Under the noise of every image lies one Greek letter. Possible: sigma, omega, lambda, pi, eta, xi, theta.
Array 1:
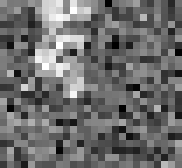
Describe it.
light xi
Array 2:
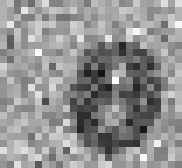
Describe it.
dark theta
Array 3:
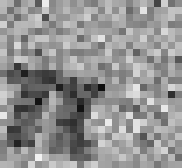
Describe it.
dark pi
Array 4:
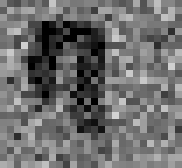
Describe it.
dark eta
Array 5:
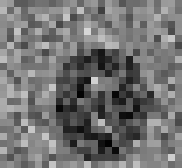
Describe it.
dark theta
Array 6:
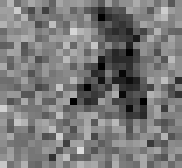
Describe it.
dark lambda
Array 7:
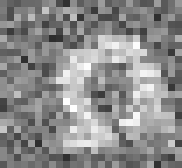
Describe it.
light omega
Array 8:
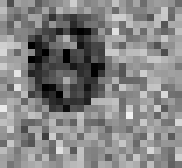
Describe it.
dark theta
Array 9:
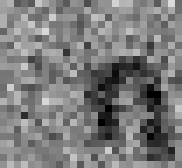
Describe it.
dark eta
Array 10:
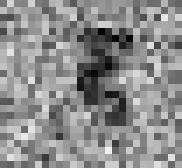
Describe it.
dark xi
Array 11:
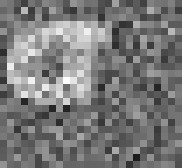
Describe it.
light sigma
